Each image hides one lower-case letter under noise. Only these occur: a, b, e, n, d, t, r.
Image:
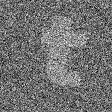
t
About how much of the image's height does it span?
two thirds
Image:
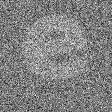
e
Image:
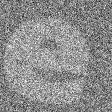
e
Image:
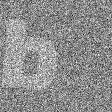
b
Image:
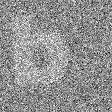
b
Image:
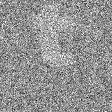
t
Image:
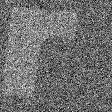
r
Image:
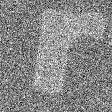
r
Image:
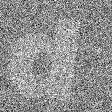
d
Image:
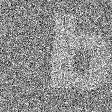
b
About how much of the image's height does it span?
two thirds
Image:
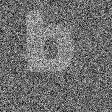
b
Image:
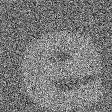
e
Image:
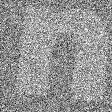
n
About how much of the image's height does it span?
nearly all
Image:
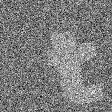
t
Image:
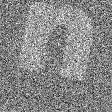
n
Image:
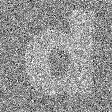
d
